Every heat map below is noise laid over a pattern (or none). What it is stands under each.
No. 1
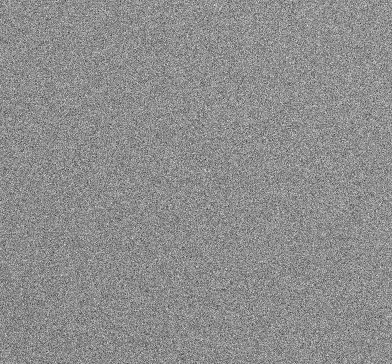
a smooth slope
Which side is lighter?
top right
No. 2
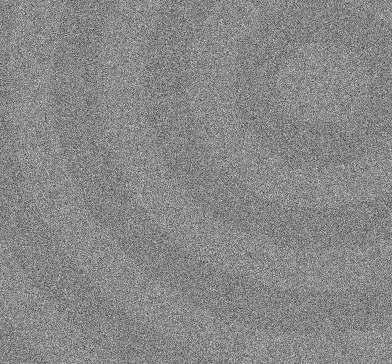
rings round one point
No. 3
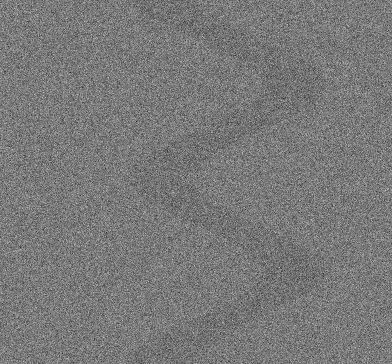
a wavy band
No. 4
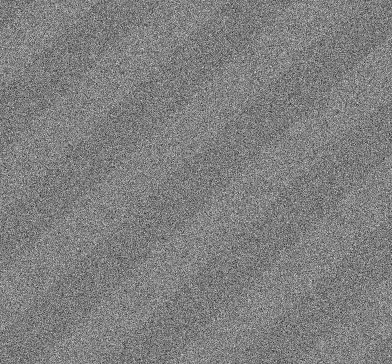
diagonal stripes
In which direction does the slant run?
bottom left to top right
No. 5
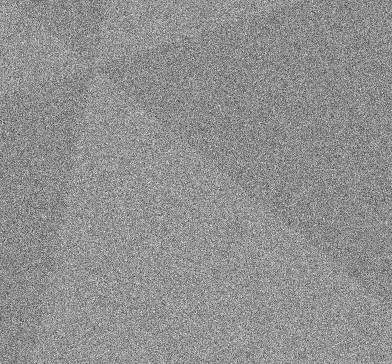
spokes from one point
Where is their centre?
top left
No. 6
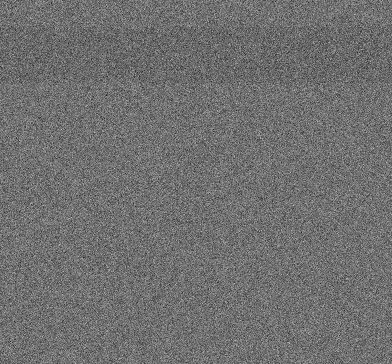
one horizontal stripe
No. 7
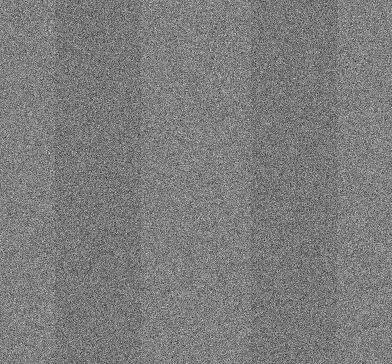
vertical stripes
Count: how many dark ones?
2
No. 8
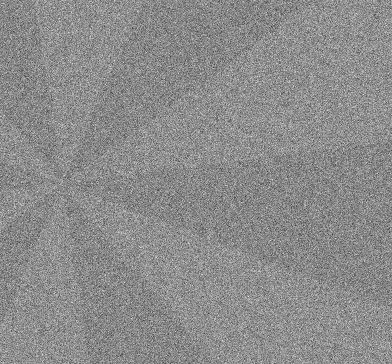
spokes from one point
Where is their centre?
middle left
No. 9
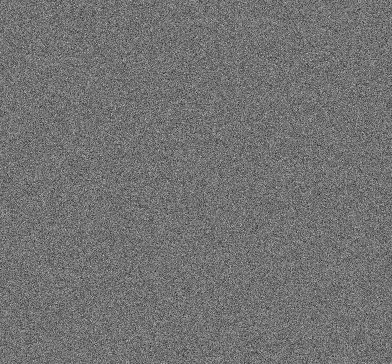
only noise
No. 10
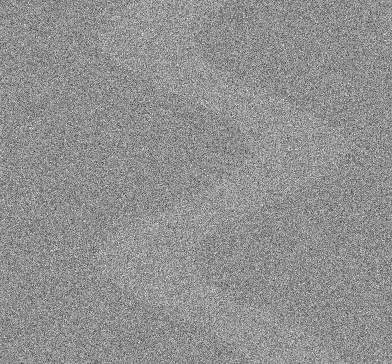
a wavy band
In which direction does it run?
top to bottom
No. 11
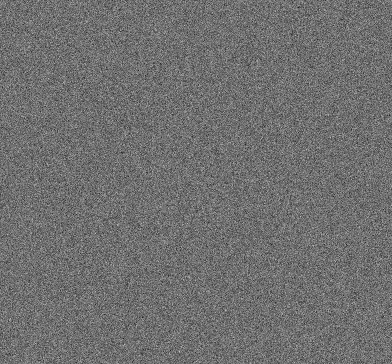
only noise
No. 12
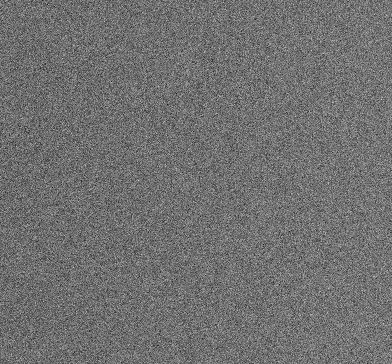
a smooth slope
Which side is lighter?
right
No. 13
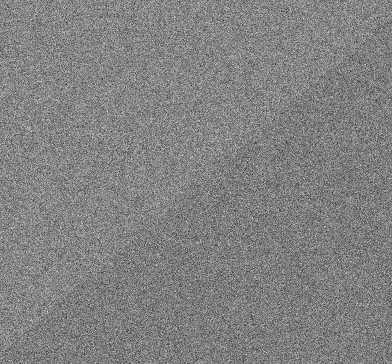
a sharp edge
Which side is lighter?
top left
